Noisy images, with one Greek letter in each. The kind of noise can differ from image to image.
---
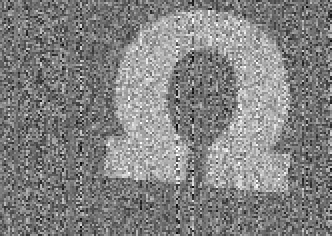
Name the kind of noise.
columns of uneven size
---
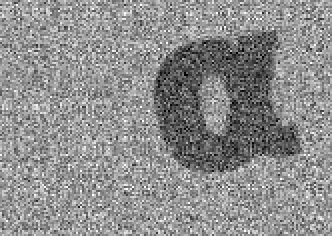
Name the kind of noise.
low rank plus noise
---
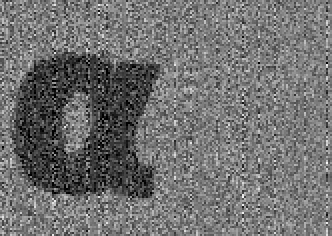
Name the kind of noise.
columns of uneven size
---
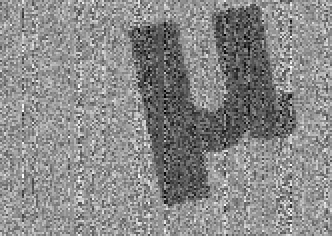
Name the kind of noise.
columns of uneven size
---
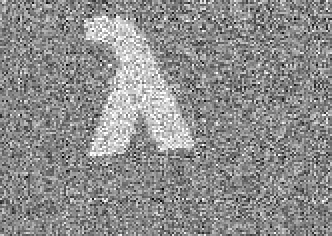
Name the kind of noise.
low rank plus noise
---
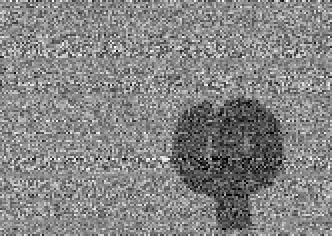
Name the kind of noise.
rows of uneven size
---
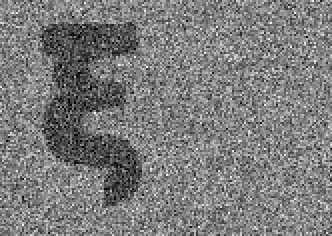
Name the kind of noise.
independent entries
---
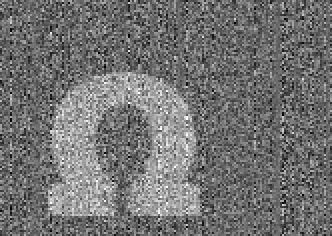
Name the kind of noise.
columns of uneven size
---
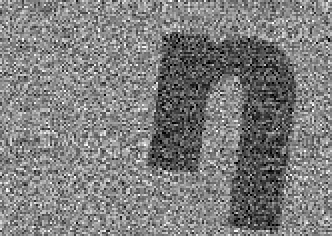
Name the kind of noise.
low rank plus noise
